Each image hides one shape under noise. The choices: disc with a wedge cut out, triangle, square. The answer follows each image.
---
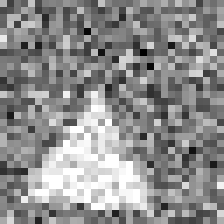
triangle
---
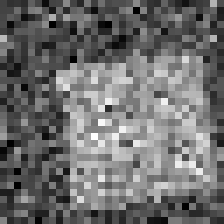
square
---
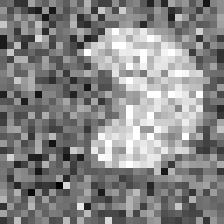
disc with a wedge cut out
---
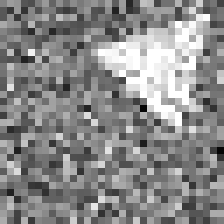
triangle
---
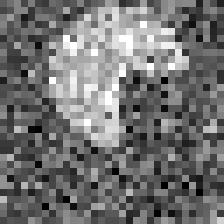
disc with a wedge cut out
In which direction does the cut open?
down and right
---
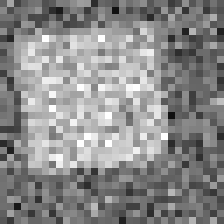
square
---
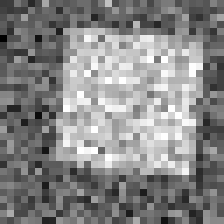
square
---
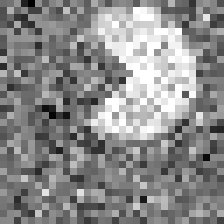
disc with a wedge cut out
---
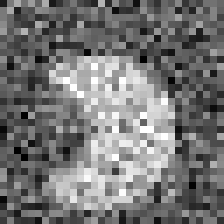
disc with a wedge cut out
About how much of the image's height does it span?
two thirds
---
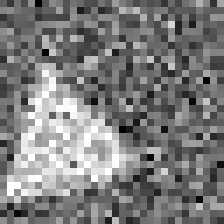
triangle
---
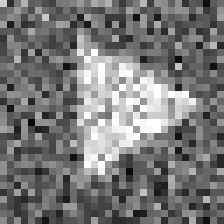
triangle
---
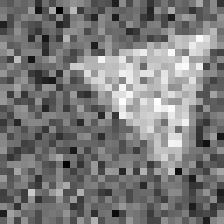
triangle
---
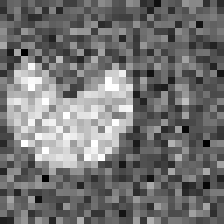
disc with a wedge cut out
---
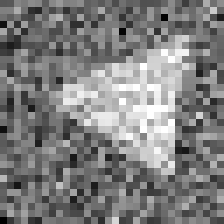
triangle
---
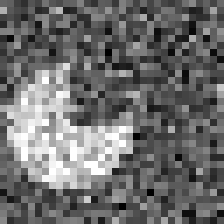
disc with a wedge cut out
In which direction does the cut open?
up and right
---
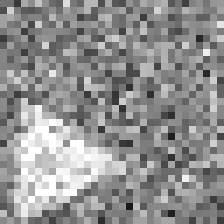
triangle
